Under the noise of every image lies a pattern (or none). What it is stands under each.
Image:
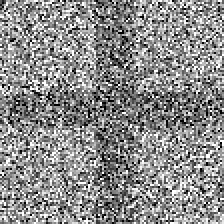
bands of rows crossing bands of columns
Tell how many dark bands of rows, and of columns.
1 and 1
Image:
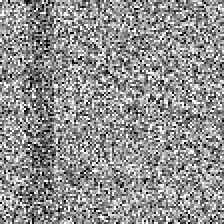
one band of columns
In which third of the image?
left
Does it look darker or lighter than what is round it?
darker
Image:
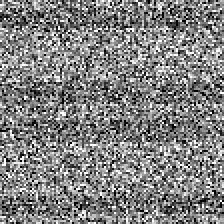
bands of rows
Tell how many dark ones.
4
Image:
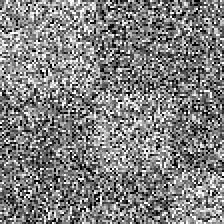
blocks along the diagonal
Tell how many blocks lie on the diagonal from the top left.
3
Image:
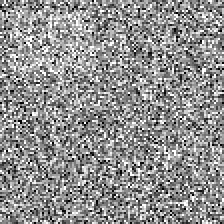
one block
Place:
top left
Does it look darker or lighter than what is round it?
lighter
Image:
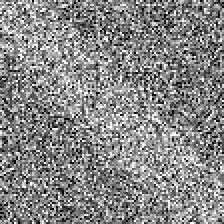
a diagonal band
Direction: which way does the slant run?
top left to bottom right
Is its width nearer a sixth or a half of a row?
a half
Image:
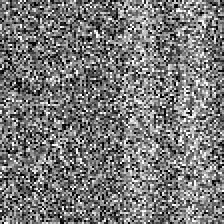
bands of columns
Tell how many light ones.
2
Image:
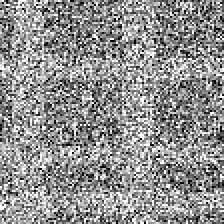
bands of rows crossing bands of columns
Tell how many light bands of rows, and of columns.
3 and 2
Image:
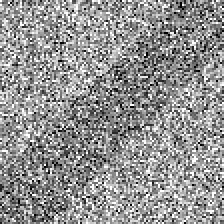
a diagonal band
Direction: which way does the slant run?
bottom left to top right
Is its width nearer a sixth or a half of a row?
a half
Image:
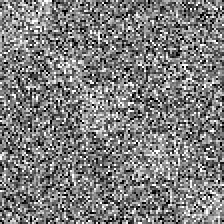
blocks along the diagonal
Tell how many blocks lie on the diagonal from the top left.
5
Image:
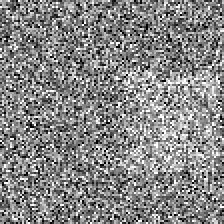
one block
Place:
middle right
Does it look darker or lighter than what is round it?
lighter
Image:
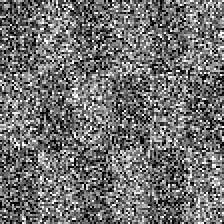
a checkerboard
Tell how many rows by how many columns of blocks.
3 by 6
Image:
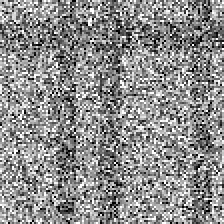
bands of rows crossing bands of columns
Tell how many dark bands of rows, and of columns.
1 and 3
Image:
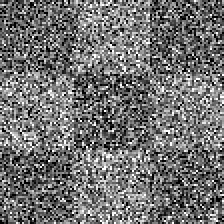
a checkerboard
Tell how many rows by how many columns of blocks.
3 by 3
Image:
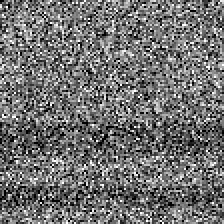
bands of rows
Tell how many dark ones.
2
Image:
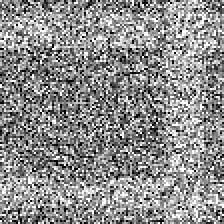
bands of rows crossing bands of columns
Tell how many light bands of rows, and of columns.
2 and 1
